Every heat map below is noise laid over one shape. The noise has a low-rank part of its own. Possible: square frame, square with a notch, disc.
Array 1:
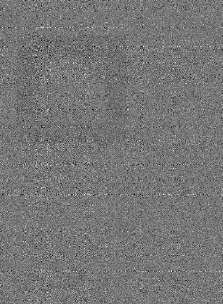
square frame
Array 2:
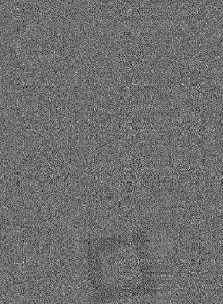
square frame
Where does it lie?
bottom middle
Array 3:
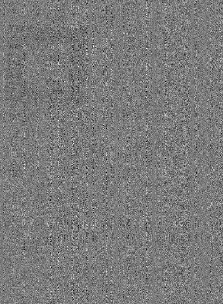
square frame
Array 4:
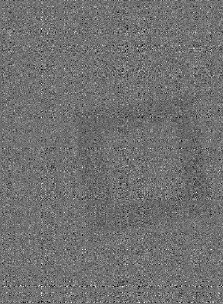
square frame
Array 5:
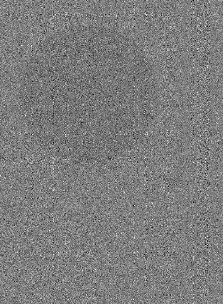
disc
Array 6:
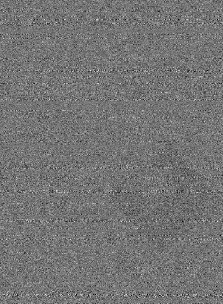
square with a notch
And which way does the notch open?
up and left
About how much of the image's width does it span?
half
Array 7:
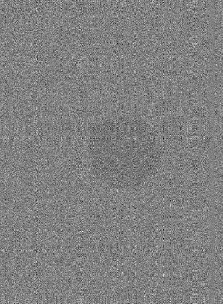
disc
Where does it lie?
centre
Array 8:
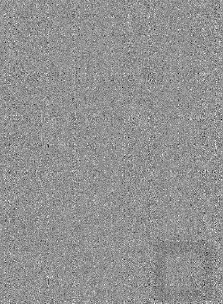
square frame
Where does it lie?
bottom right
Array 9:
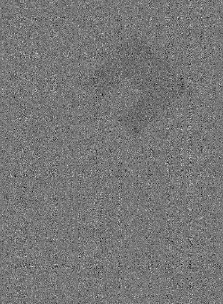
square with a notch
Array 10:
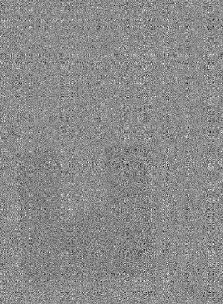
square with a notch
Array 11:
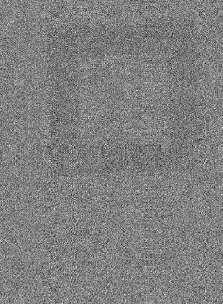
square frame
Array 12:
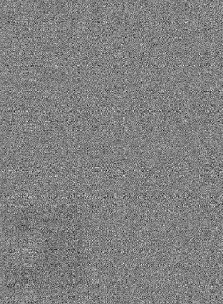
square with a notch
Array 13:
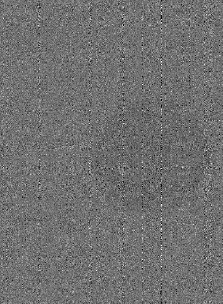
disc
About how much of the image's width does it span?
half
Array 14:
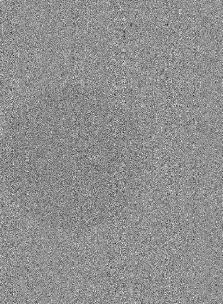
disc
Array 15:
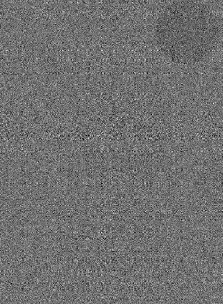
disc
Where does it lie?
top right
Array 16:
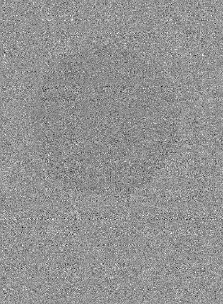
disc
